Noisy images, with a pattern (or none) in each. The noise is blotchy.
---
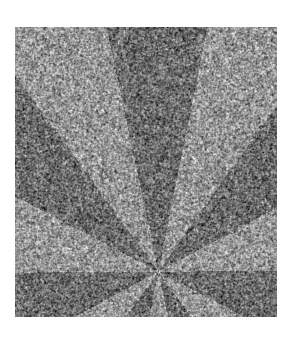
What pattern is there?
spokes from one point
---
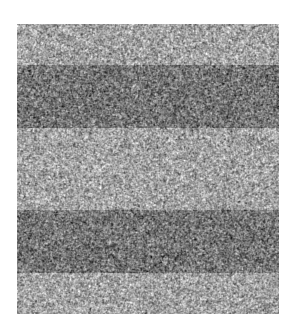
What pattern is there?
horizontal stripes
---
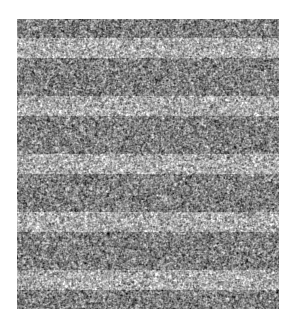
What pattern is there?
horizontal stripes
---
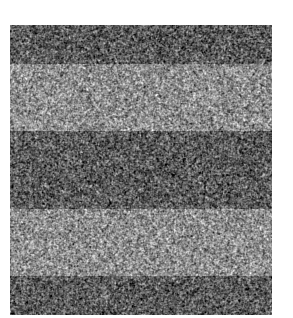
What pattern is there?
horizontal stripes
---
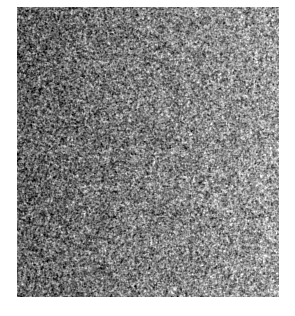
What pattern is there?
a smooth slope
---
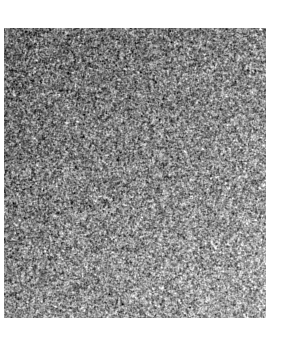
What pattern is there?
a smooth slope
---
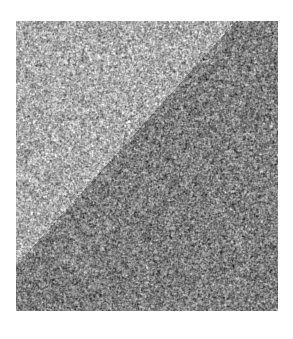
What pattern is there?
a sharp edge
